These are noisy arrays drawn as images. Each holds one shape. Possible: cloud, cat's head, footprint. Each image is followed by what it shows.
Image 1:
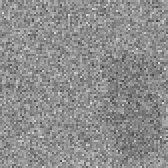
footprint
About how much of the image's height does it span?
two thirds
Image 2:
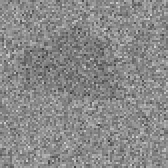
cloud
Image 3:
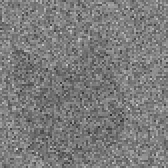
cat's head
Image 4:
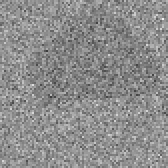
cloud
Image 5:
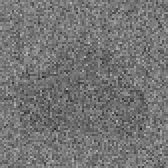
cloud
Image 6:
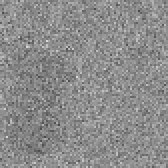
footprint
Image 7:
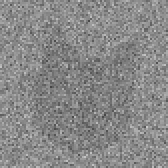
cat's head
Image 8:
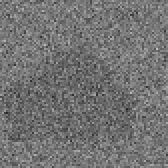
cloud
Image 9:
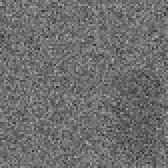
footprint
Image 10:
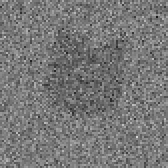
cat's head
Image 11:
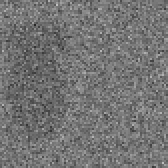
footprint
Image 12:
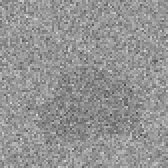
cloud
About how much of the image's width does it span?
two thirds
